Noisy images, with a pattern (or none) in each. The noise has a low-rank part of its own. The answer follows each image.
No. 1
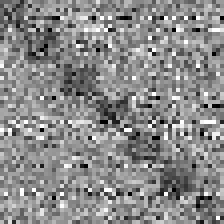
blocks along the diagonal
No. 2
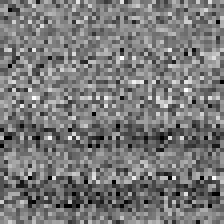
bands of rows
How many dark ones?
2
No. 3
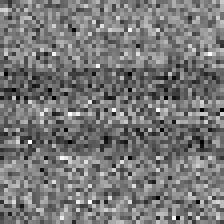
bands of rows
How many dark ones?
2
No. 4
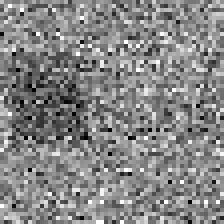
one block
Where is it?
middle left
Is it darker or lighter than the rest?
darker
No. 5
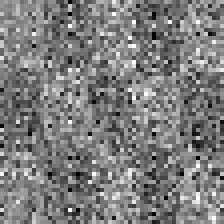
a checkerboard
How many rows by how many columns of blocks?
3 by 5
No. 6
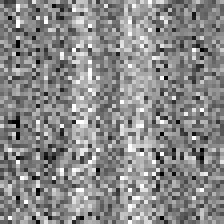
bands of columns
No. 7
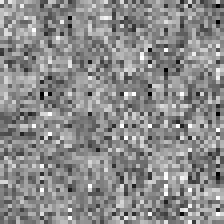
a checkerboard
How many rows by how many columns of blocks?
6 by 6
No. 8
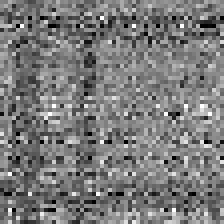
bands of rows crossing bands of columns
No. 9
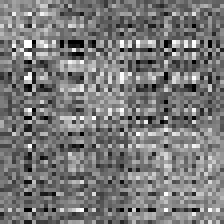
blocks along the diagonal
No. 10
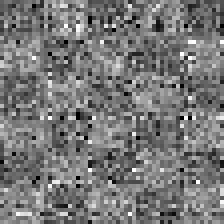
a checkerboard
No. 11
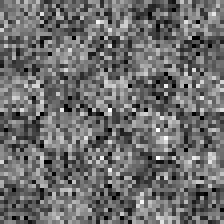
a checkerboard
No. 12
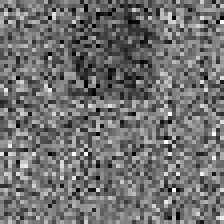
one block
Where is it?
top middle
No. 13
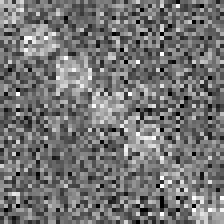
blocks along the diagonal
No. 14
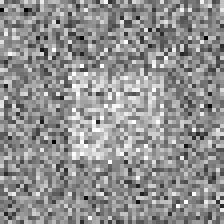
one block
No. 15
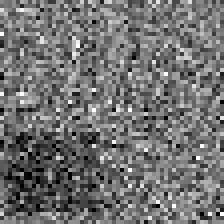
one block
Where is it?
bottom left
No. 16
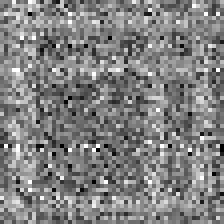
bands of rows crossing bands of columns
